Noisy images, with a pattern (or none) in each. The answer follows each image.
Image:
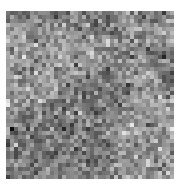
spokes from one point
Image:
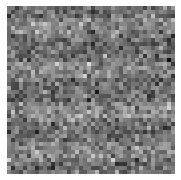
horizontal stripes
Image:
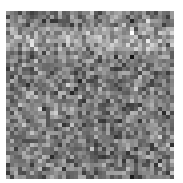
one horizontal stripe
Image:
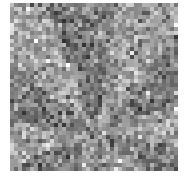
spokes from one point
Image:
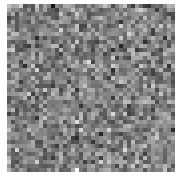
only noise
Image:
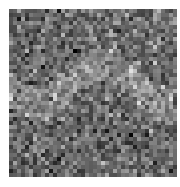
a wavy band
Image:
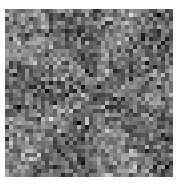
spokes from one point
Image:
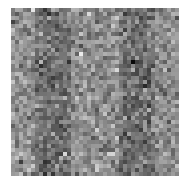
vertical stripes
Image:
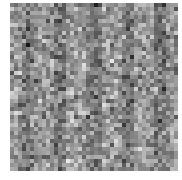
vertical stripes
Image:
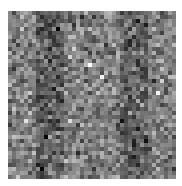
vertical stripes
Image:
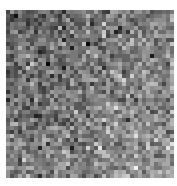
a smooth slope
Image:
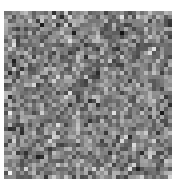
only noise
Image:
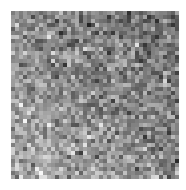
a smooth slope
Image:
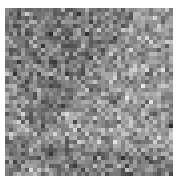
spokes from one point
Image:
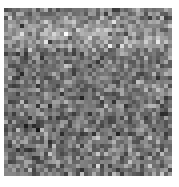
one horizontal stripe
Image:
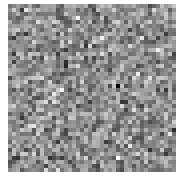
only noise
